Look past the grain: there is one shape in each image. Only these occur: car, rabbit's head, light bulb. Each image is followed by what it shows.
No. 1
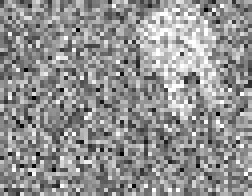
light rabbit's head
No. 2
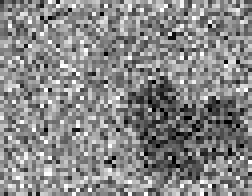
dark car
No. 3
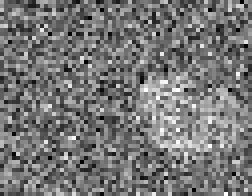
light car
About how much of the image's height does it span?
half
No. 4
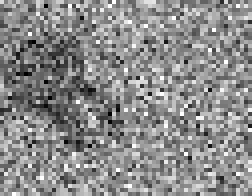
dark rabbit's head
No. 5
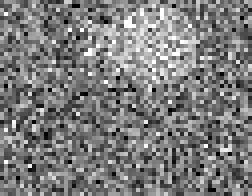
light light bulb, top middle
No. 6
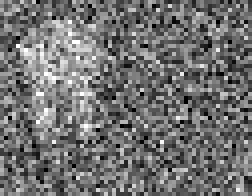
light rabbit's head
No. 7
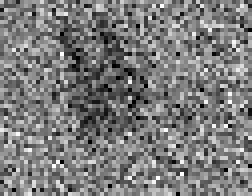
dark rabbit's head
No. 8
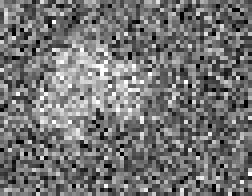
light car
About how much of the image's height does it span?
half
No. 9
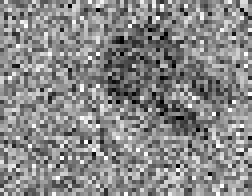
dark rabbit's head
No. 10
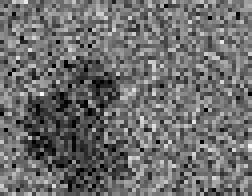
dark car
